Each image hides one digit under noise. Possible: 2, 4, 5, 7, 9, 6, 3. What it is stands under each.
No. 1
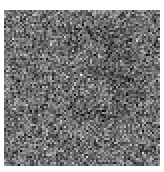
3
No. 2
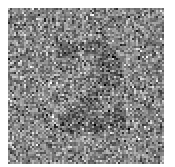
2
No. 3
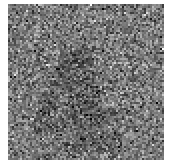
4
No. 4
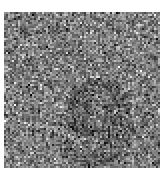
9
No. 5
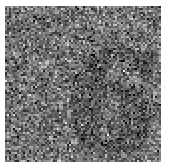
6
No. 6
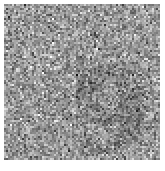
9
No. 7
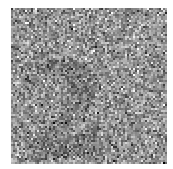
2
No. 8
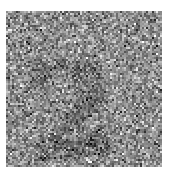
2
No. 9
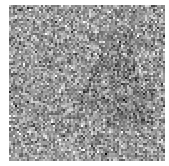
4
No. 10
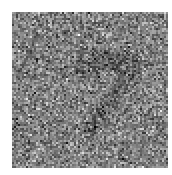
7
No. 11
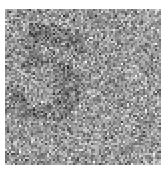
5
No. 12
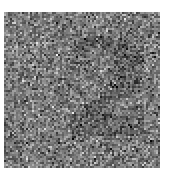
2
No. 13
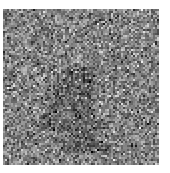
4
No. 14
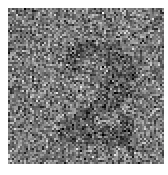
2
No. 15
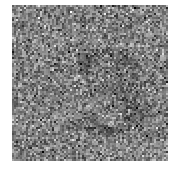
3
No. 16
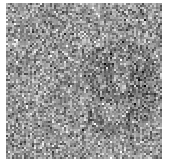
9
